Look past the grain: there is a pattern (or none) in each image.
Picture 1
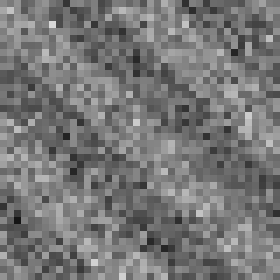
diagonal stripes
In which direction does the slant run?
top left to bottom right
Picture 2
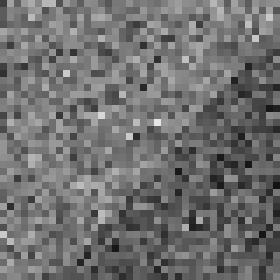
a sharp edge
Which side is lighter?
top left
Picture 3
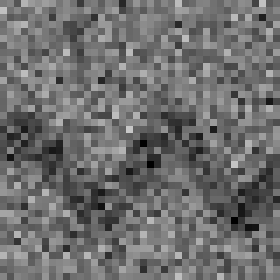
a wavy band
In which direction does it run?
left to right
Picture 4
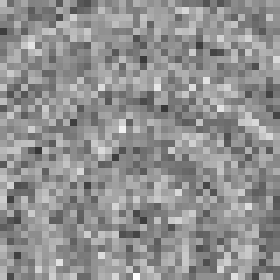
rings round one point
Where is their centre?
bottom middle
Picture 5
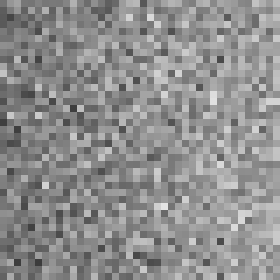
a smooth slope
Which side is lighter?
right
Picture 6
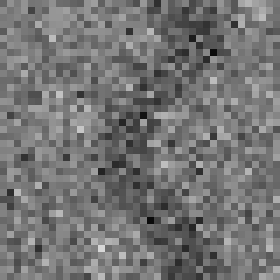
a wavy band
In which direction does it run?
top to bottom
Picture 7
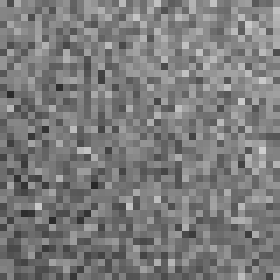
a smooth slope
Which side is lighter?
top right
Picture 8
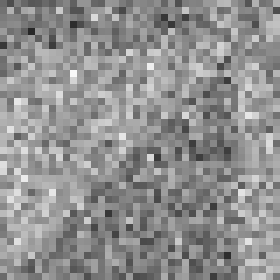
spokes from one point
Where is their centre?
top right
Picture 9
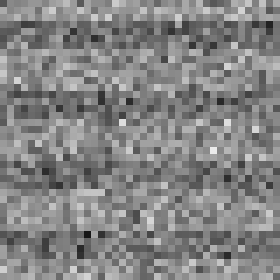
horizontal stripes
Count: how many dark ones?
4
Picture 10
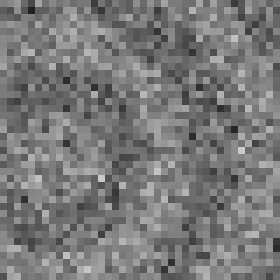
rings round one point
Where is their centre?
middle left
